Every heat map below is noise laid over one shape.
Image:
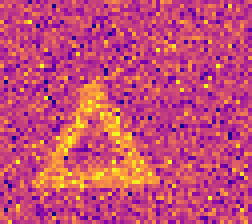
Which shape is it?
triangle frame
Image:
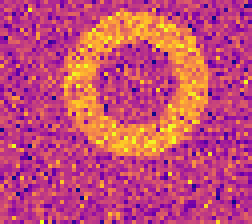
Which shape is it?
ring
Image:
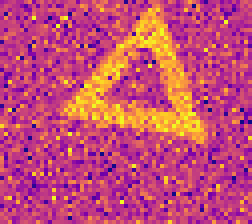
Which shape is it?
triangle frame
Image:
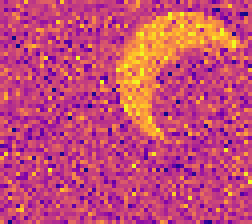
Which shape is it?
crescent
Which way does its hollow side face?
down and right
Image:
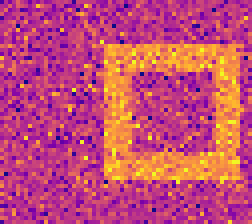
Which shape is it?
square frame
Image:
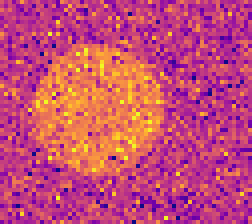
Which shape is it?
disc
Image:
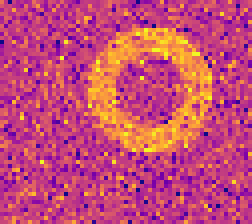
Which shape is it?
ring
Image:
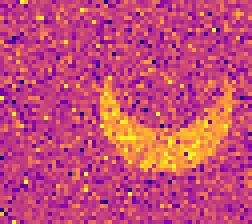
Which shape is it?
crescent
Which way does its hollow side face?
up
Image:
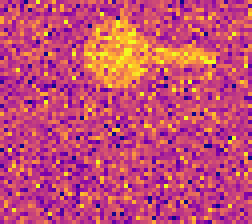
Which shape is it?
lollipop
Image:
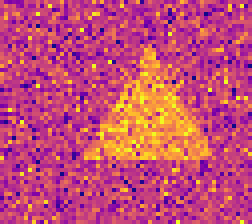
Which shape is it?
triangle
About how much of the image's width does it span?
half
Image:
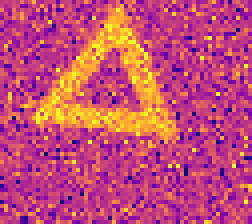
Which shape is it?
triangle frame
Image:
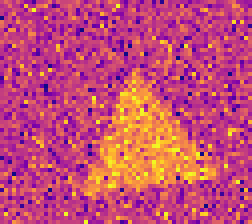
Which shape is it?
triangle
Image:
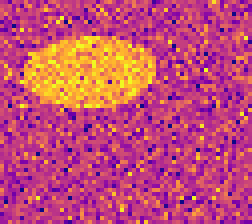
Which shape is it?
ellipse
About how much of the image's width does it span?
half
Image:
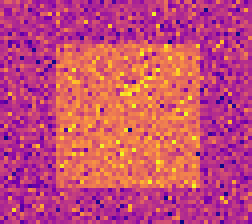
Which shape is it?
square
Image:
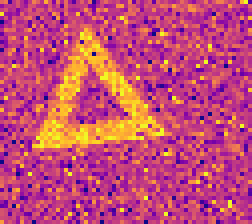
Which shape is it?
triangle frame
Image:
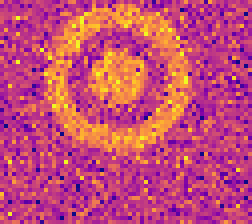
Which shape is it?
bullseye
